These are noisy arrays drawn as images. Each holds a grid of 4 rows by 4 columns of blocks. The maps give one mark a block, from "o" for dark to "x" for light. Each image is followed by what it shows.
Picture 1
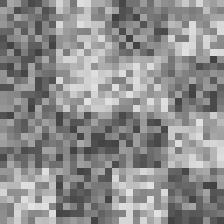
oxox
oxxo
ooox
xoxo
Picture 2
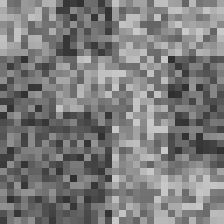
xoxx
oxxo
ooxo
ooxx
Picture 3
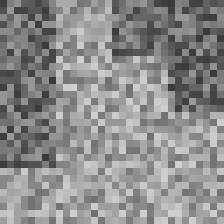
oxoo
oxxo
oxxx
xxxx
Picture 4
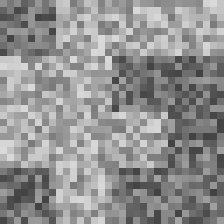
oxxx
xxoo
xxxo
oxoo
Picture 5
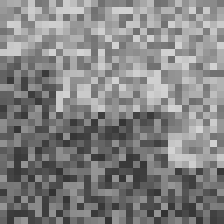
xxxx
oxxx
ooox
oooo
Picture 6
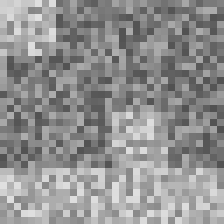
xooo
oooo
ooxo
xxxx
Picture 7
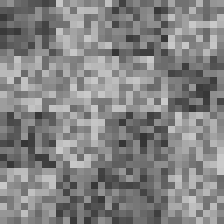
oxox
xxxo
oxox
xoox
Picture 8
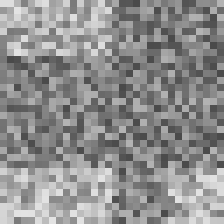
xxoo
oooo
oooo
xxox
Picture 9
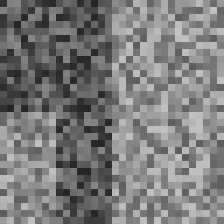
ooxx
ooxx
xoxx
xoxx
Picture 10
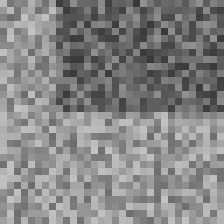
xooo
xooo
xxxx
xxxx
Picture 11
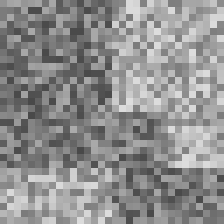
ooxx
ooxx
ooox
xxoo
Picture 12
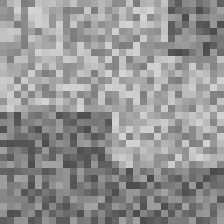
xxxo
xxxx
ooxx
oooo
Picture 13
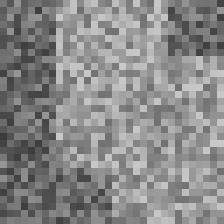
oxxo
oxxx
oxxx
ooxx
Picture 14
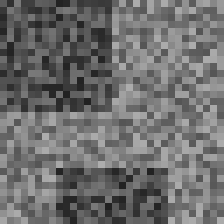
ooxx
ooxx
xxxx
xoox
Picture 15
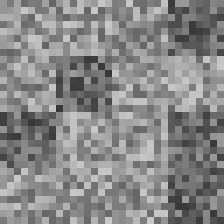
xxxo
xoxx
oxxo
xxxo
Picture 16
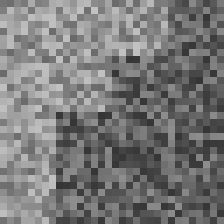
xxxo
xxoo
xooo
xooo
